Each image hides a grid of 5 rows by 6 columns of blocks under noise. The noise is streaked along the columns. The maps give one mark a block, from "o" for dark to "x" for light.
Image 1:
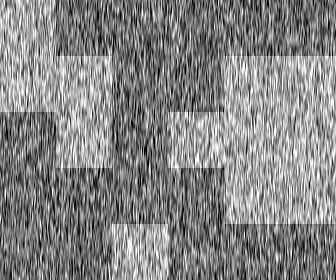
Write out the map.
x o o o o o
x x o o x x
o x o x x x
o o o o x x
o o x o o o
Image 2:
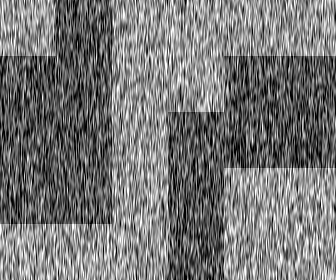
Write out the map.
x o x x x x
o o x x o o
o o x o o o
o o x o x x
x x x o x x
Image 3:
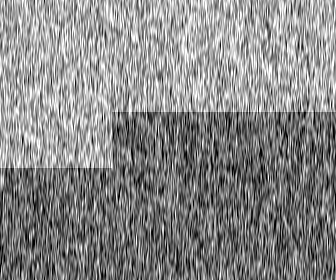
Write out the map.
x x x x x x
x x x x x x
x x o o o o
o o o o o o
o o o o o o
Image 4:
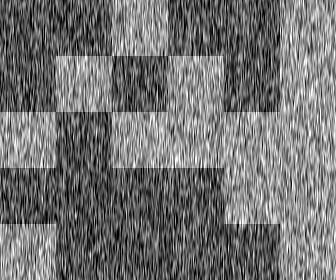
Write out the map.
o o x o o x
o x o x o x
x o x x x x
o o o o x x
x o o o o x
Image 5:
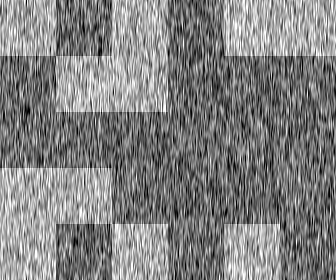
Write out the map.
x o x o x x
o x x o o o
o o o o o o
x x o o o o
x o x o x o
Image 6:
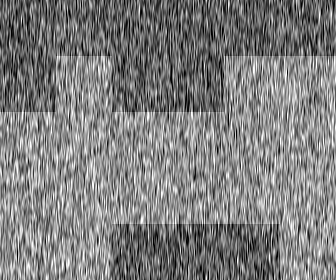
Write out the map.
o o o o o o
o x o o x x
x x x x x x
x x x x x x
x x o o o x
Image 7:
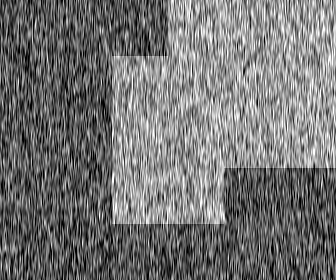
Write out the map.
o o o x x x
o o x x x x
o o x x x x
o o x x o o
o o o o o o
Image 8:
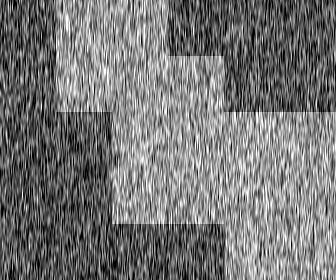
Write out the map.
o x x o o o
o x x x o o
o o x x x x
o o x x x x
o o o o x x
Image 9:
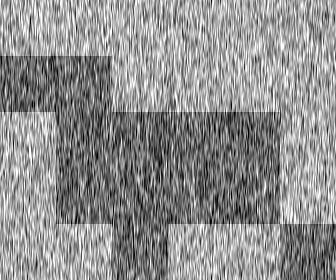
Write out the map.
x x x x x x
o o x x x x
x o o o o x
x o o o o x
x x o x x o
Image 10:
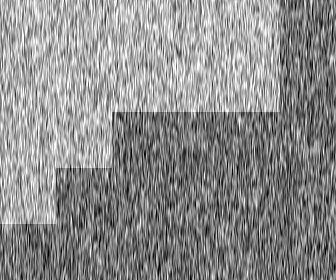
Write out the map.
x x x x x o
x x x x x o
x x o o o o
x o o o o o
o o o o o o
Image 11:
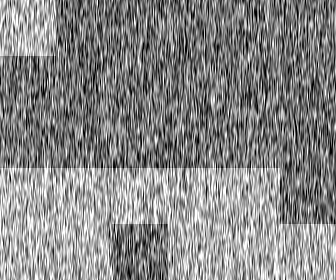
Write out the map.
x o o o o o
o o o o o o
o o o o o o
x x x x x o
x x o x x x
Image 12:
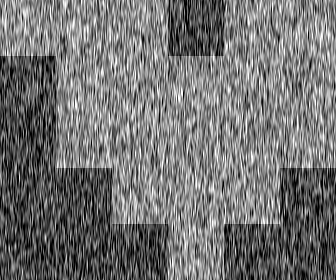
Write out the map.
x x x o x x
o x x x x x
o x x x x x
o o x x x o
o o o x o o
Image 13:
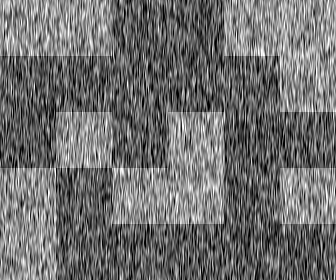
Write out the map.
x x o o x x
o o o o o x
o x o x o o
x o x x o x
x o o o o o
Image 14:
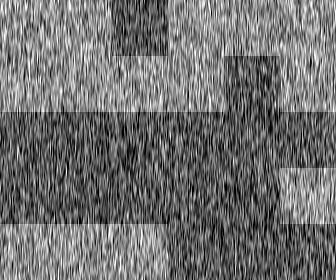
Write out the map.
x x o x x x
x x x x o x
o o o o o o
o o o o o x
x x x o o o
